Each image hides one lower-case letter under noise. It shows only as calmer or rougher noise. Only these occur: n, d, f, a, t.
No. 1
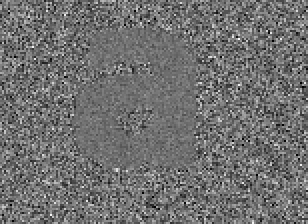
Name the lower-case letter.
a
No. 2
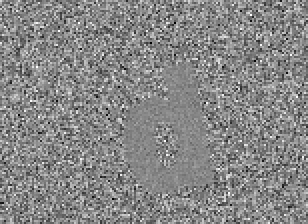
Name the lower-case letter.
d
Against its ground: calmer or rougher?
calmer
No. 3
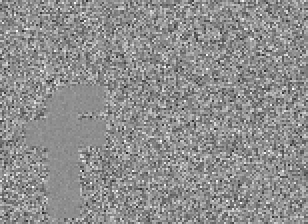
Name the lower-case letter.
f
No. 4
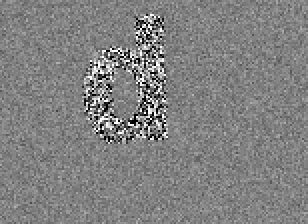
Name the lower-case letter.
d
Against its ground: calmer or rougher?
rougher
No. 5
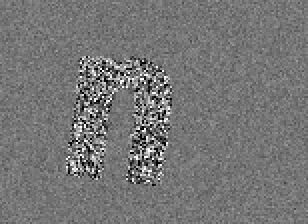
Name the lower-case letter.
n
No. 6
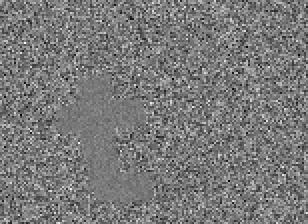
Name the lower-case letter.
t
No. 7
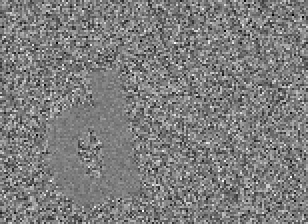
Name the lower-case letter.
d
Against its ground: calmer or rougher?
calmer
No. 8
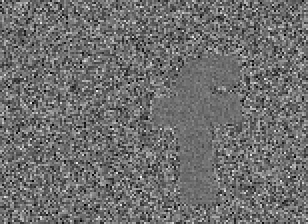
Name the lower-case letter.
f
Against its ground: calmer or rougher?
calmer
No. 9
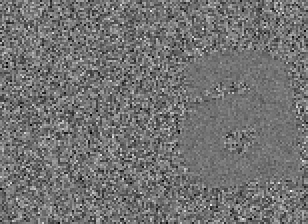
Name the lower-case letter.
a
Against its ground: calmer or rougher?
calmer
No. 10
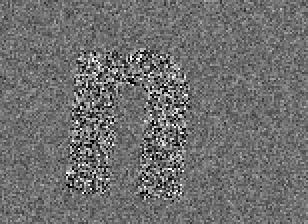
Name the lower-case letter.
n
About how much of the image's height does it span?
two thirds
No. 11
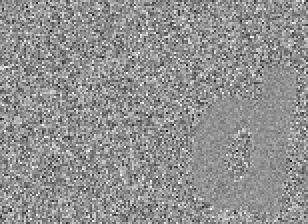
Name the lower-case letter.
d
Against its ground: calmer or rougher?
calmer
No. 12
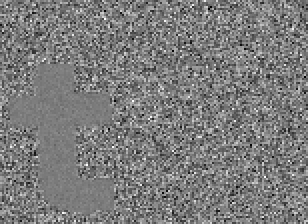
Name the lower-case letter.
t
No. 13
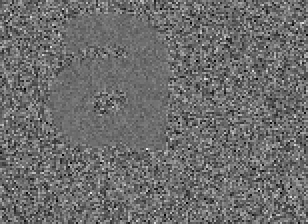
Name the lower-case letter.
a
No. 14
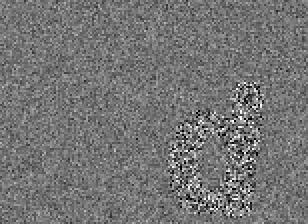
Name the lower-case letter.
d
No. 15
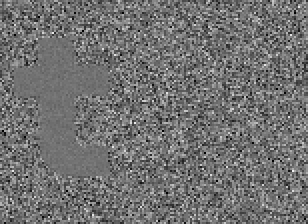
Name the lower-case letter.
t
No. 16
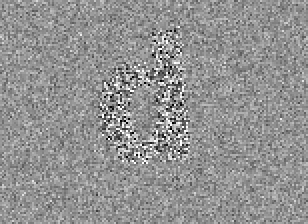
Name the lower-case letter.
d
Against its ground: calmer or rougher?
rougher
